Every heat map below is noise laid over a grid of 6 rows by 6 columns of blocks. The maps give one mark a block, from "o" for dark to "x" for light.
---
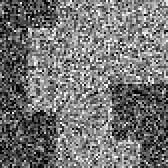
o o x x x x
o x x x x x
o x x x x x
o x x x o o
o o x x o o
o o x x x o
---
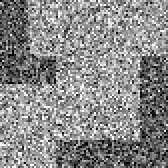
o x x x x x
o x x x x x
o o x x x o
x x x x x o
x x x x x o
x x o o o o
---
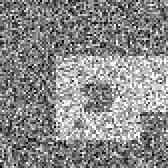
o o o o o o
o o o o o o
o o x x x x
o o x o x x
o o x x x o
o o o o o o
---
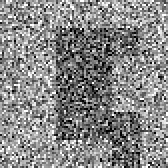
x x x x x x
x x o o o x
x x o o x x
x x o o x x
x x o o o x
x x x x o x
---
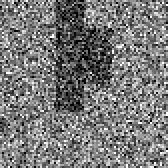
x x o x x x
x x o o x x
x x o o x x
x x o x x x
x x x x x x
x x x x x x
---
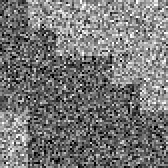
o x x x x x
o o x x x x
o o o o x x
o o o o o x
x o o o o o
x o o o o o
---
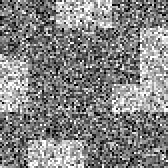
o o x x o o
o o o o o x
x o o o o x
x o o o x x
o o o o o o
o x x o o o
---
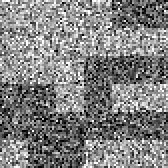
x x x x o o
x x x x x x
x x x o o o
o o x o x x
o o o o o o
x o o x x x
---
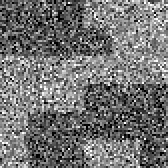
o o o x x x
o o o o x x
x x x x x x
x x x o o o
x o o o o o
x o o x x o
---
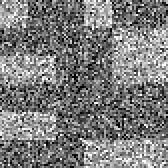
x o o x o o
o o o o x x
x x o o x x
o o o o o o
x x o o o o
o o o x x x
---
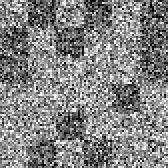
x o x o x o
o x o x x o
o x x x x o
x x x x o x
x x o x x x
x o x o x x
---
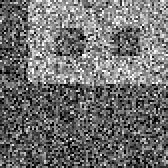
o x x x x x
o x o x o x
o x x x x x
o o o o o o
o o o o o o
o o o o o o
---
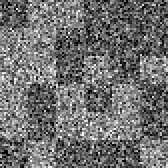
o x x o o o
x x o o o o
x x o x o x
x o x o x o
x o x x x o
o x o o o x
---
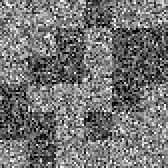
x x x o x x
x x o x o o
x o o x o o
o x x x o x
o o x o x x
x o x x x x
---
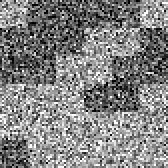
x o o o o x
o o o x x o
o o x x o o
x x x o o x
x x x x x x
o x x x x x
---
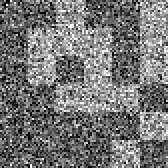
o o x o o x
o x x x o x
o x o x o x
o o x x x o
o o o o o x
o o o o x o
